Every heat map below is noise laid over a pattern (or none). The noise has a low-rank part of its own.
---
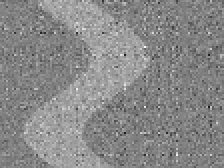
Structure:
a wavy band
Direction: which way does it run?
top to bottom
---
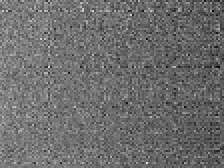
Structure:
a smooth slope
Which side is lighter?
left
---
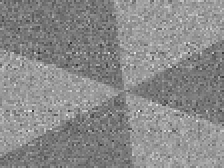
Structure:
spokes from one point
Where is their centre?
centre
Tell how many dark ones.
3
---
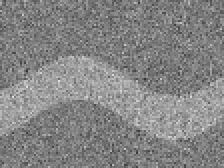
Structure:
a wavy band
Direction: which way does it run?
left to right
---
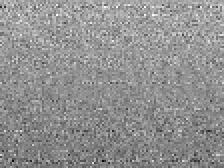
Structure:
a smooth slope
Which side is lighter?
top
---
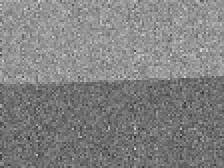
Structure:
a sharp edge
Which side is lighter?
top
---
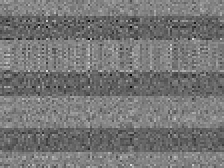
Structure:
horizontal stripes
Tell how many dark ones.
3
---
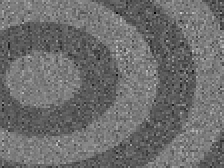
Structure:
rings round one point
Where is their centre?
middle left
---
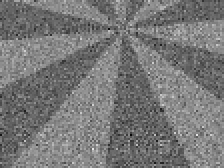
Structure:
spokes from one point
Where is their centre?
top middle
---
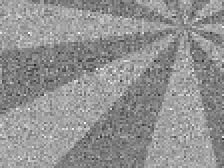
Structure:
spokes from one point
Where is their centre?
top right
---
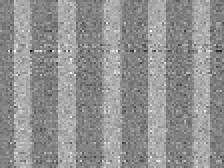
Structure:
vertical stripes
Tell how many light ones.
5
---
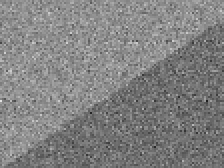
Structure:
a sharp edge
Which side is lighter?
top left
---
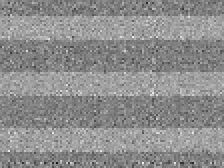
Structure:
horizontal stripes
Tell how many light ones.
3
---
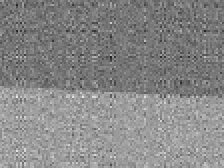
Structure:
a sharp edge
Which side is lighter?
bottom
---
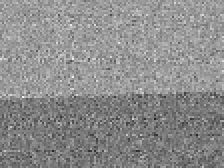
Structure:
a sharp edge
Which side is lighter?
top
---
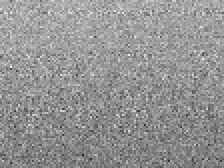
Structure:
a smooth slope
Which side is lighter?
top
